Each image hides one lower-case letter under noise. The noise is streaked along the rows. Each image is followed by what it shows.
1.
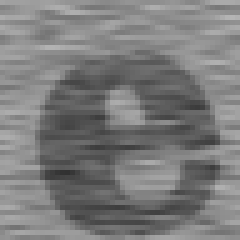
e
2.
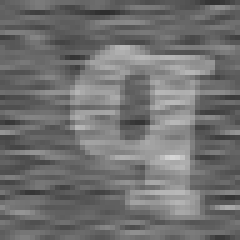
q
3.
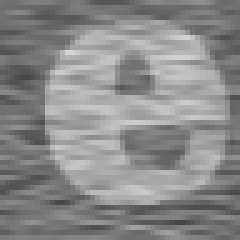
e
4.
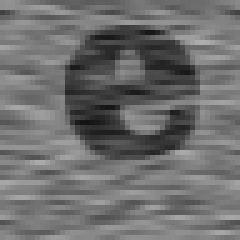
e
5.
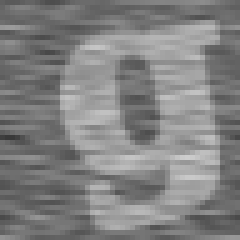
g
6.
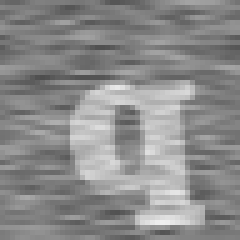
q
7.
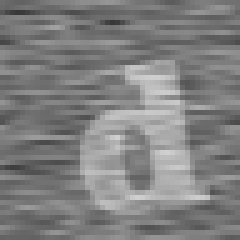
d
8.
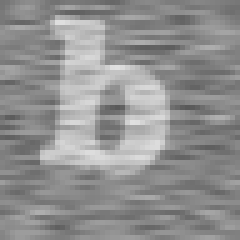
b
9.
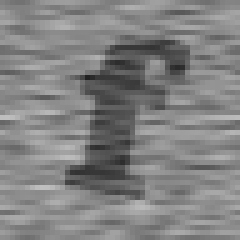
f
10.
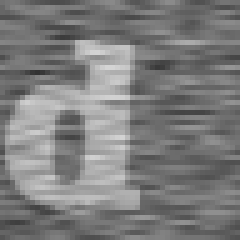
d
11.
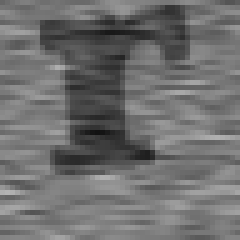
r
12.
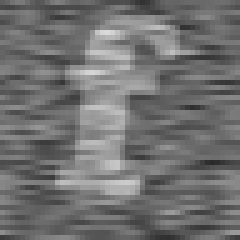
f
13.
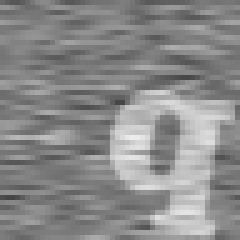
q
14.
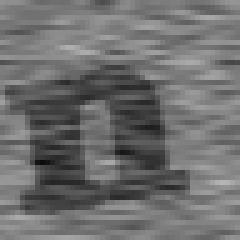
n
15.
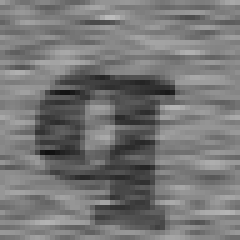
q
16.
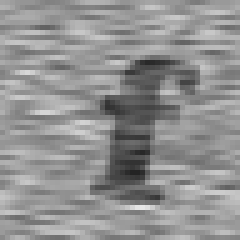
f
